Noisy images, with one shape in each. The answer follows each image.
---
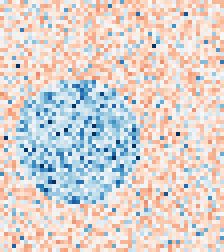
disc
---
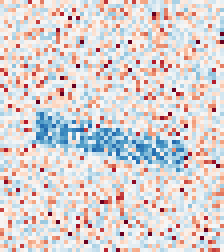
bar
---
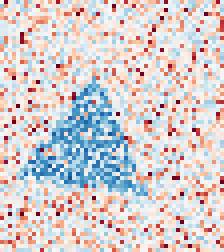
triangle
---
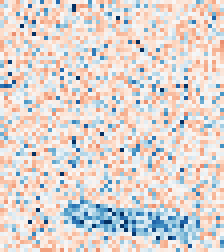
bar
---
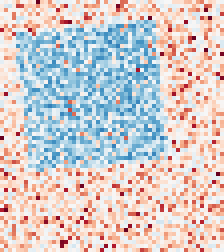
square
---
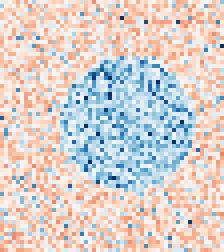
disc
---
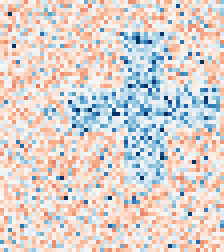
cross
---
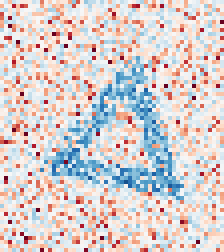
triangle frame
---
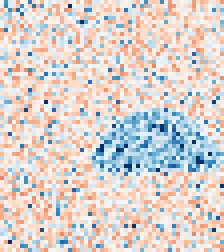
half disc
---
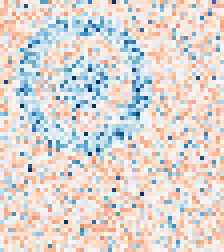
bullseye
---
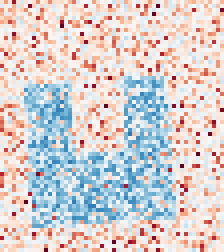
square with a notch
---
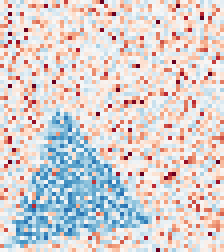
triangle
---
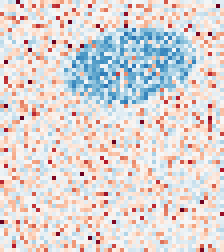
ellipse
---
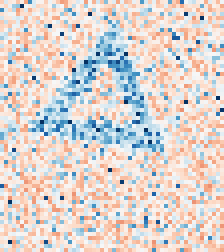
triangle frame
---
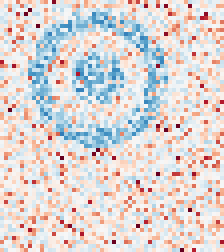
bullseye
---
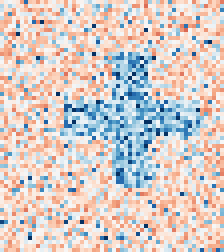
cross
